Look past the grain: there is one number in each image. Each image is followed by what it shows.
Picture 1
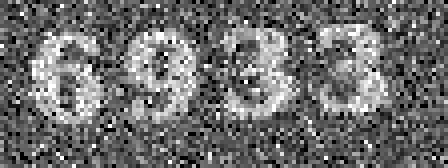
6933
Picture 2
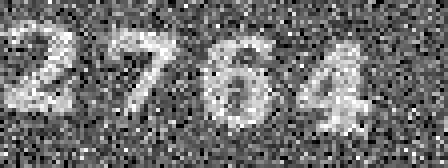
2764
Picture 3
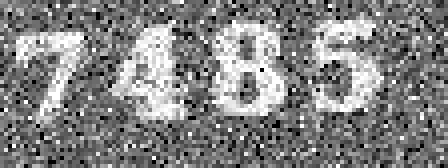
7485
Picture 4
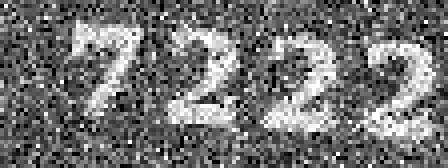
7222
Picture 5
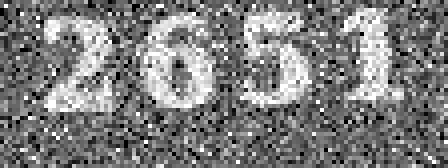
2651
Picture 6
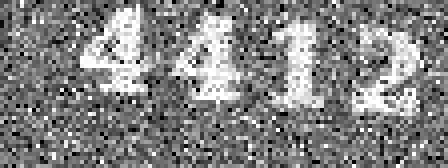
4412
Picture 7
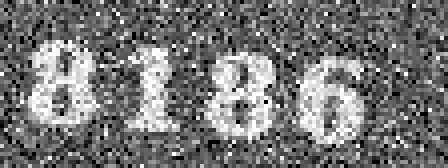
8186
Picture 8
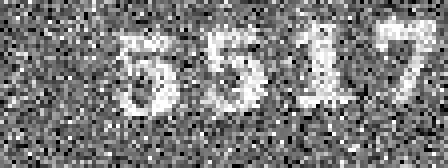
5517
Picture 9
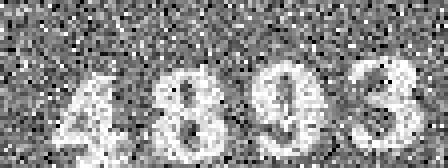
4893
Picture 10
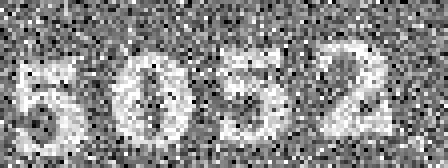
5052
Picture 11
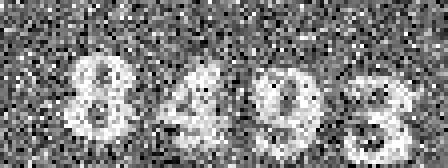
8493
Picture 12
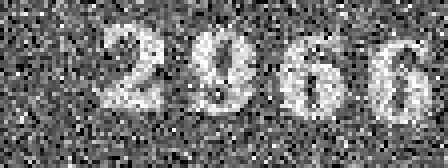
2966
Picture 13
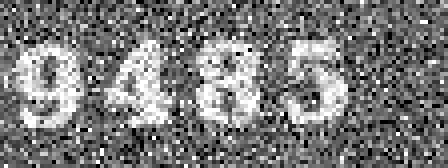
9485
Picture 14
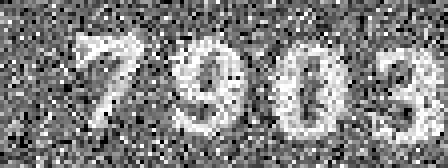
7903
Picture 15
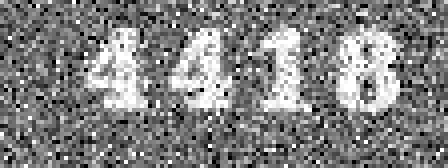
4418
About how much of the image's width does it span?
two thirds
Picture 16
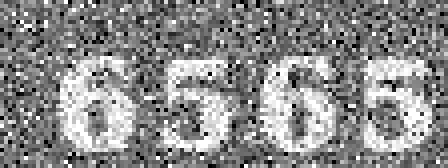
6565
